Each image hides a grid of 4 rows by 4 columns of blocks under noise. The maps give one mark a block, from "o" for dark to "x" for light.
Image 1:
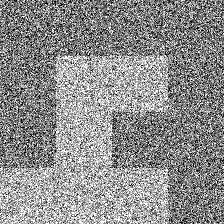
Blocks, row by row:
o o o o
o x x o
o x o o
x x x o
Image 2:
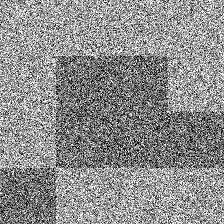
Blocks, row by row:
x x x x
x o o x
x o o o
o x x x
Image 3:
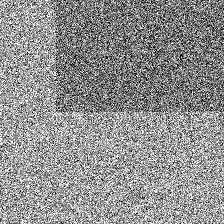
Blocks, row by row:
x o o o
x o o o
x x x x
x x x x
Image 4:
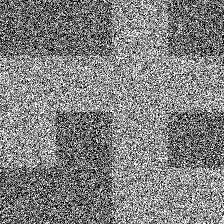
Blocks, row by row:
o o x o
x x x x
x o x o
o o x x
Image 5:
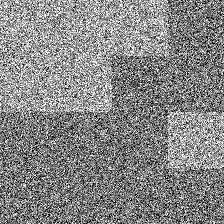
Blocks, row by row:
x x x o
x x o o
o o o x
o o o o
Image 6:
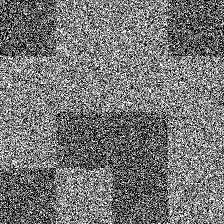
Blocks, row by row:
o x x o
x x x x
x o o x
o x o x
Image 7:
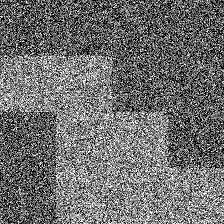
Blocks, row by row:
o o o o
x x o o
o x x o
o x x x
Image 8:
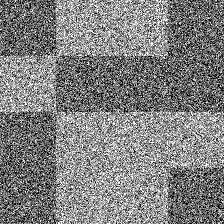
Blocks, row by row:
o x x o
x o o o
o x x x
o x x o
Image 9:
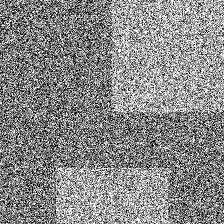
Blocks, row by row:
o o x x
o o x x
o o o o
o x x o
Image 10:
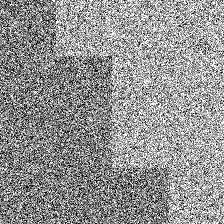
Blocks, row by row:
o x x x
o o x x
o o x x
o o o x
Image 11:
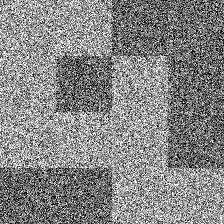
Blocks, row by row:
x x o o
x o x o
x x x o
o o x x
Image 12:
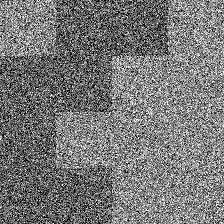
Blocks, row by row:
x o o x
o o x x
o x x x
o o x x
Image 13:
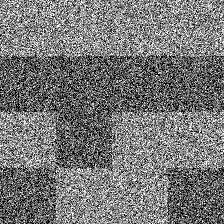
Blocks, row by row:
x x x x
o o o o
x o x x
o x x o
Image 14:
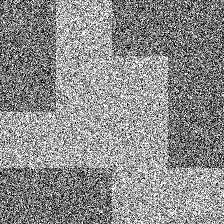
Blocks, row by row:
o x o o
o x x o
x x x o
o o x x
